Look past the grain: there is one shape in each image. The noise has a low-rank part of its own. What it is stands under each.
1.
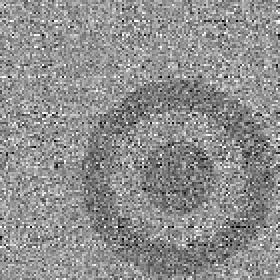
dark bullseye
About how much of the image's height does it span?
two thirds
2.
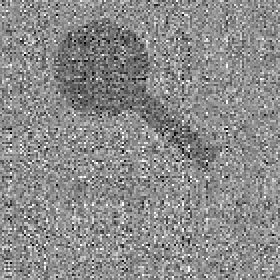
dark lollipop
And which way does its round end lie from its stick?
up and left
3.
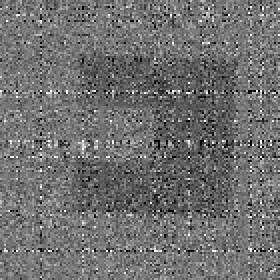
dark square with a notch
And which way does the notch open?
left
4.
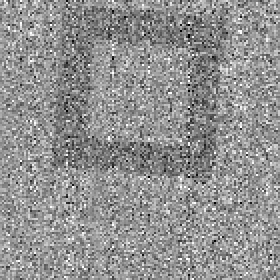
dark square frame
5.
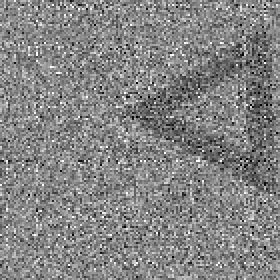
dark triangle frame
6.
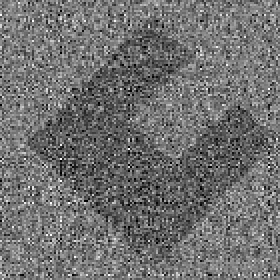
dark square with a notch
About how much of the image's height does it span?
nearly all
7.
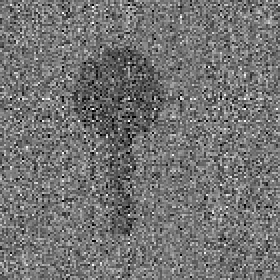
dark lollipop
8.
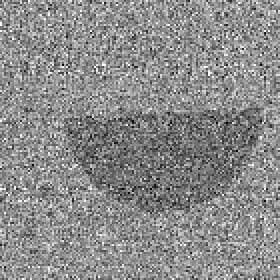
dark half disc
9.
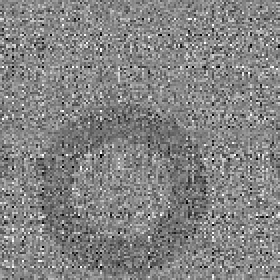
dark ring
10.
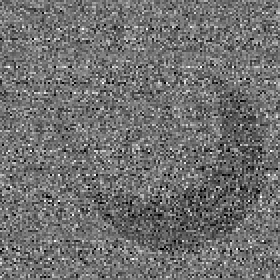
dark crescent
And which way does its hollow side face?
up and left
